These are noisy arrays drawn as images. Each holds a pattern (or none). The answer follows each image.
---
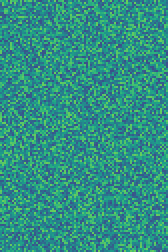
only noise
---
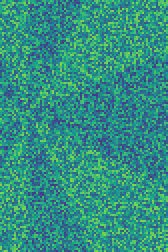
spokes from one point
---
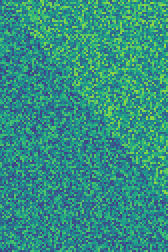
a sharp edge
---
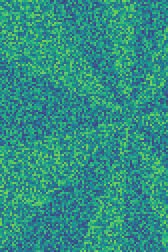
spokes from one point
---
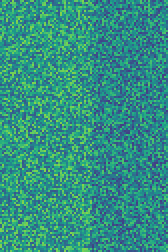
a sharp edge
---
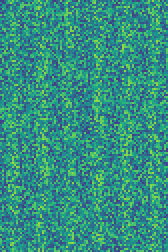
vertical stripes
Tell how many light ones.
6
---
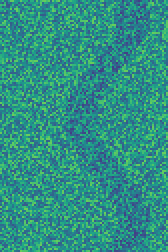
a wavy band
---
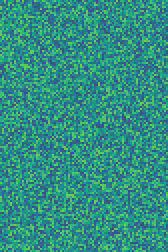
only noise
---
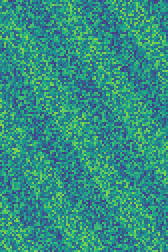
diagonal stripes
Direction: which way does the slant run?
top left to bottom right
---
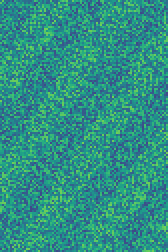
diagonal stripes
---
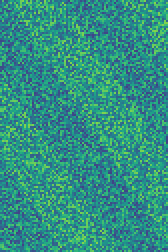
diagonal stripes
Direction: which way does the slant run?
top left to bottom right
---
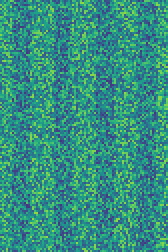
vertical stripes
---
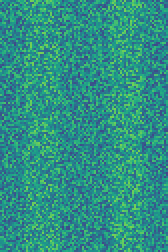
vertical stripes
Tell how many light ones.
2
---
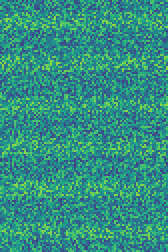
horizontal stripes
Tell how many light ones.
6
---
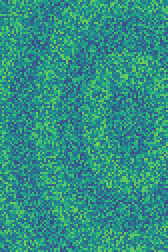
rings round one point
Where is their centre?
middle right
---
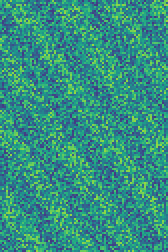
diagonal stripes
